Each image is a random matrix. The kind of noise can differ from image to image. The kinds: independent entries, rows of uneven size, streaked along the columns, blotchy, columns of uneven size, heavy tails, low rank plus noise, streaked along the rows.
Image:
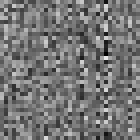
columns of uneven size
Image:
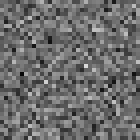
independent entries
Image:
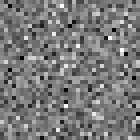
heavy tails
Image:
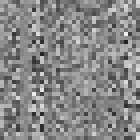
columns of uneven size
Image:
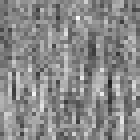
streaked along the columns
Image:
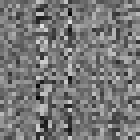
columns of uneven size
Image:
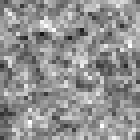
blotchy
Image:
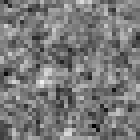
blotchy
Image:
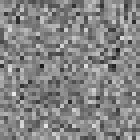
low rank plus noise
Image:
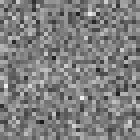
independent entries
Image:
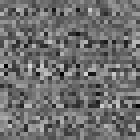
rows of uneven size
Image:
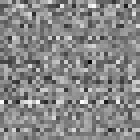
rows of uneven size
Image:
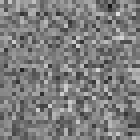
low rank plus noise
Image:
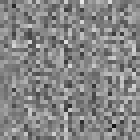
columns of uneven size
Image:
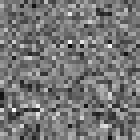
low rank plus noise
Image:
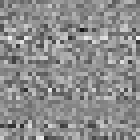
rows of uneven size
